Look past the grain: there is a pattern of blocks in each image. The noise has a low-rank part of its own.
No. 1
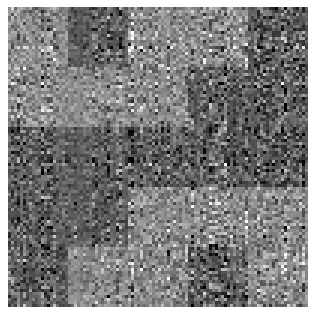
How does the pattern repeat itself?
the same after a half turn
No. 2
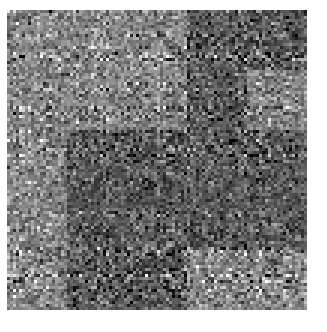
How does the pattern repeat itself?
no symmetry
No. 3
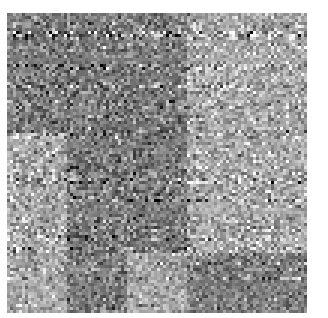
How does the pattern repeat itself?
no symmetry
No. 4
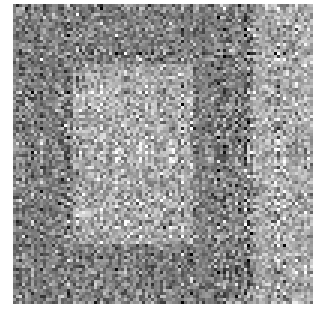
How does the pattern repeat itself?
top and bottom mirror each other
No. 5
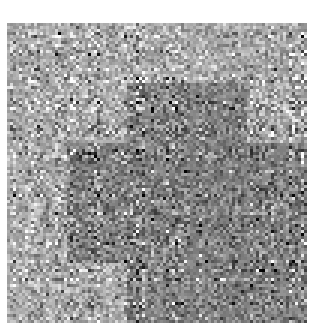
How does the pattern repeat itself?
mirrored about the diagonal from the top left
